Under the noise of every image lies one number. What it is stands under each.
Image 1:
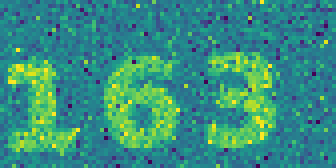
163
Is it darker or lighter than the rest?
lighter
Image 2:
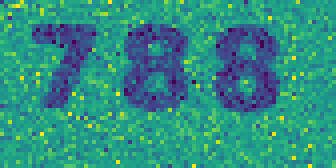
788
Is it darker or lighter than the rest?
darker
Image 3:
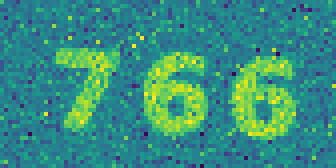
766
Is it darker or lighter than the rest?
lighter
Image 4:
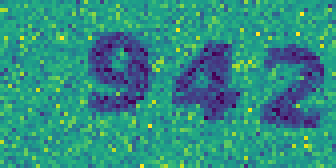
942
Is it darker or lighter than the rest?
darker
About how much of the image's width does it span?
two thirds
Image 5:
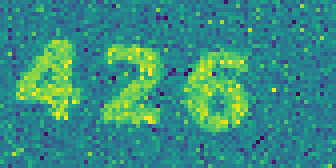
426
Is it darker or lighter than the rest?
lighter
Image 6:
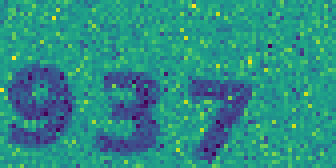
937
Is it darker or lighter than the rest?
darker
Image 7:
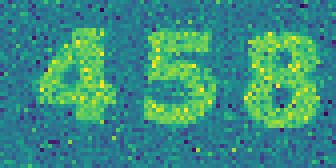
458
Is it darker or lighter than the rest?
lighter
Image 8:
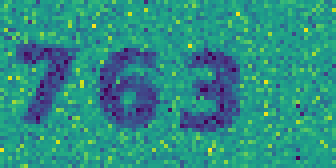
763
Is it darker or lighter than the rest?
darker
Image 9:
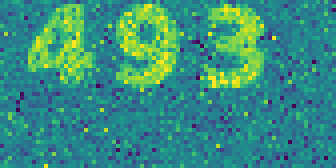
493
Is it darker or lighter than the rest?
lighter
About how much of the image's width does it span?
two thirds
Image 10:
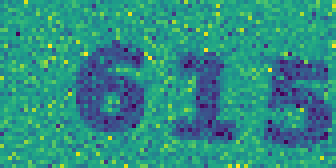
615
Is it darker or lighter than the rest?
darker
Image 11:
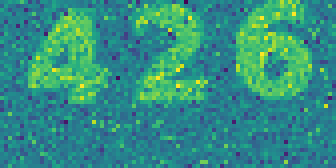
426
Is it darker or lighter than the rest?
lighter
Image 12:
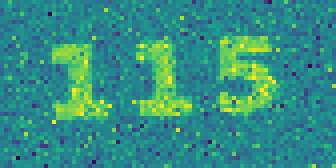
115
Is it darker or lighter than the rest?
lighter
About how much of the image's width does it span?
two thirds
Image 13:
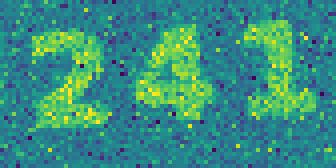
241
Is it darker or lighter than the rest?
lighter
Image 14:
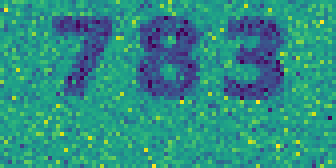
783
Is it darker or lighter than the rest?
darker
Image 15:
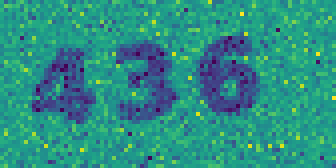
436
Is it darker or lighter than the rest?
darker
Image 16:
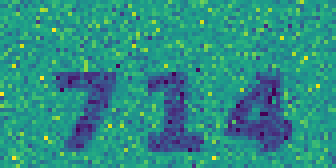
714
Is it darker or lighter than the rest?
darker
